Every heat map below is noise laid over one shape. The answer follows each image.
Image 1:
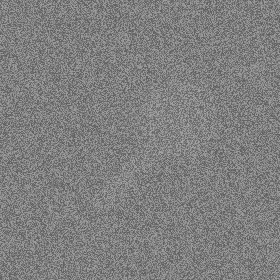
lollipop
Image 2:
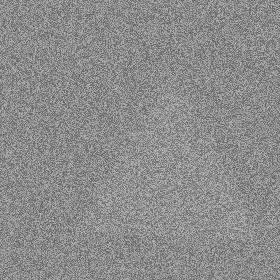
triangle
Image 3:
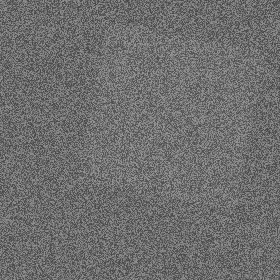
square
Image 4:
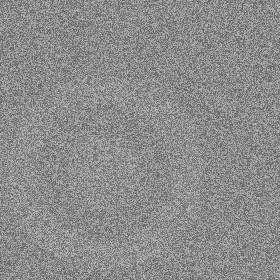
bullseye
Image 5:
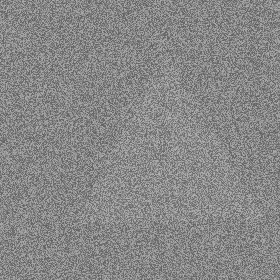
triangle
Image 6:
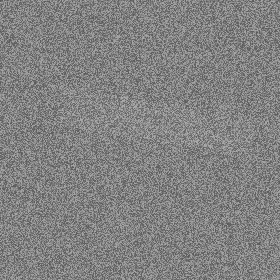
bar
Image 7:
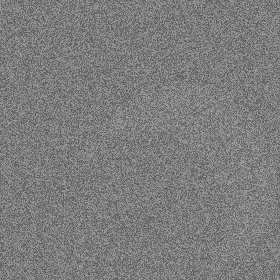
crescent
